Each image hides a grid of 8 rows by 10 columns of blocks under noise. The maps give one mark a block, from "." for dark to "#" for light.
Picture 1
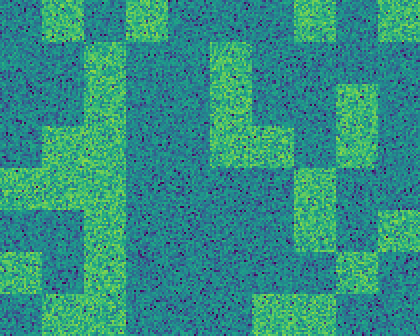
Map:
. # . # . . . # . #
. . # . . # . . . .
. . # . . # . . # .
. # # . . # # . # .
# # # . . . . # . .
. . # . . . . # . #
# . # . . . . . # .
. # # . . . # # . .
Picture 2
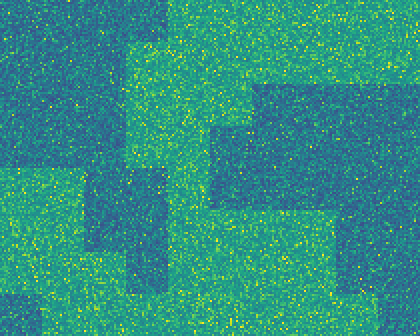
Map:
. . . . # # # # # #
. . . # # # # # # #
. . . # # # . . . .
. . . # # . . . . .
# # . . # . . . . .
# # . . # # # # . .
# # # . # # # # . .
. # # # # # # # # .
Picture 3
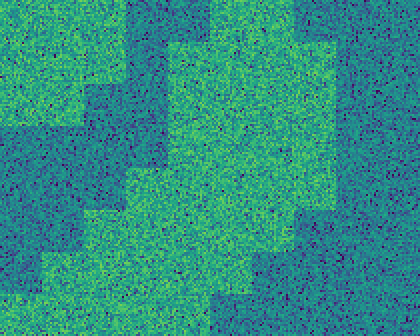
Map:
# # # . . # # . . .
# # # . # # # # . .
# # . . # # # # . .
. . . . # # # # . .
. . . # # # # # . .
. . # # # # # . . .
. # # # # # . . . .
# # # # # . . . . .
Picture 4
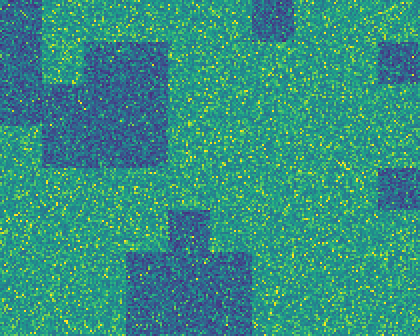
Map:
. # # # # # . # # #
. # . . # # # # # .
. . . . # # # # # #
# . . . # # # # # #
# # # # # # # # # .
# # # # . # # # # #
# # # . . . # # # #
# # # . . . # # # #
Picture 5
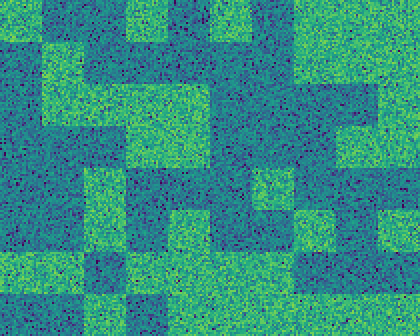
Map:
# . . # . # . # # #
. # . . . . . # # #
. # # # # . . . . #
. . . # # . . . # #
. . # . . . # . . .
. . # . # . . # . #
# # . # # # # . . .
. . # . # # # # # #
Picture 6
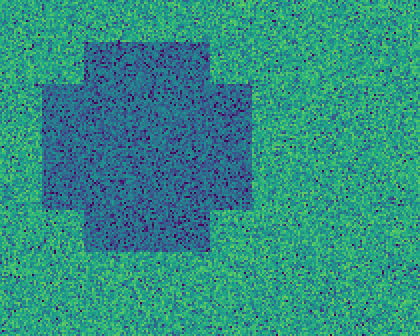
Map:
# # # # # # # # # #
# # . . . # # # # #
# . . . . . # # # #
# . . . . . # # # #
# . . . . . # # # #
# # . . . # # # # #
# # # # # # # # # #
# # # # # # # # # #
